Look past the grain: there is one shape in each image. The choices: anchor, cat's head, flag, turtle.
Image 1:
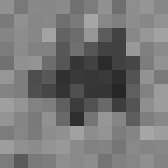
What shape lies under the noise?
turtle
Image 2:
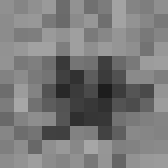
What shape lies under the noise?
turtle
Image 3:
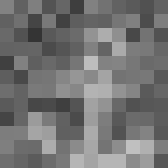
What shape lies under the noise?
anchor
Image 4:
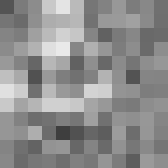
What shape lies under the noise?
anchor
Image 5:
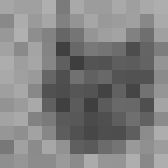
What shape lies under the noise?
cat's head
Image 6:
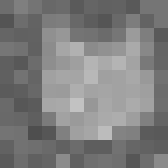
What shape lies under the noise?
cat's head
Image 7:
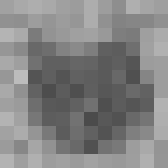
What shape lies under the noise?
cat's head
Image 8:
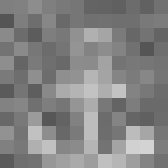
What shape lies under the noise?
anchor
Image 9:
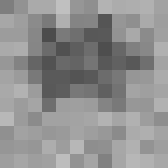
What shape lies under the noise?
turtle
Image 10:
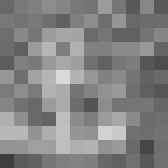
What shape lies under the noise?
anchor
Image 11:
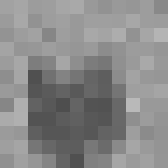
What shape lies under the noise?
cat's head
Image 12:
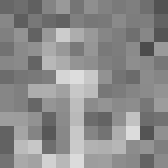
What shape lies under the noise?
anchor
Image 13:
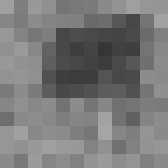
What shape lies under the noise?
flag
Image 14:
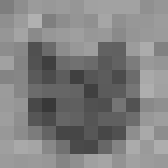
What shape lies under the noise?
cat's head
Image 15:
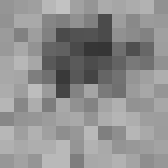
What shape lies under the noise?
turtle
